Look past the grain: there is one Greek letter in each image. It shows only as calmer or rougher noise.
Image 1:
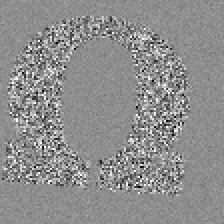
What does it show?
rough omega
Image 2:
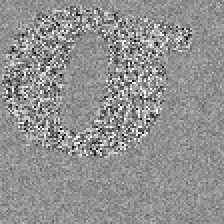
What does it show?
rough sigma
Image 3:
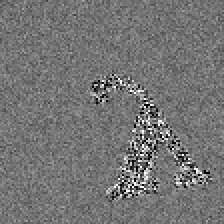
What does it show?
rough lambda
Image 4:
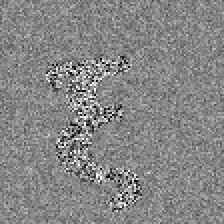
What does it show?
rough xi
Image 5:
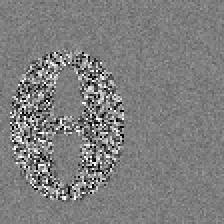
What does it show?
rough theta
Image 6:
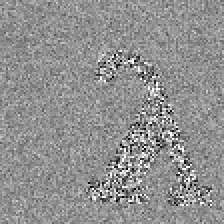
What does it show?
rough lambda
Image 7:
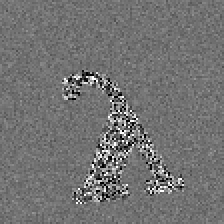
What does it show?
rough lambda
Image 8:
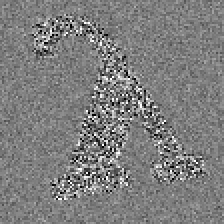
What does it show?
rough lambda
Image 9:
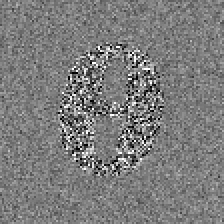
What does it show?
rough theta
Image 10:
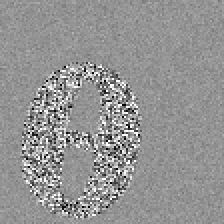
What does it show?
rough theta
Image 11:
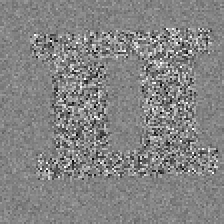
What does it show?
rough pi
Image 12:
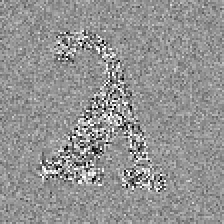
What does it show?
rough lambda
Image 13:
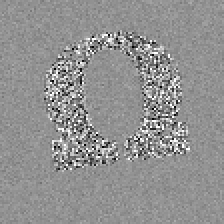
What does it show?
rough omega
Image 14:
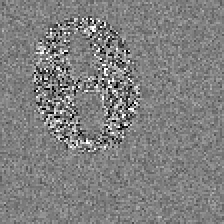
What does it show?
rough theta
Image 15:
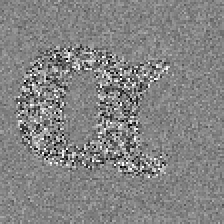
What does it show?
rough alpha
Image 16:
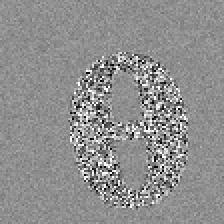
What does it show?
rough theta
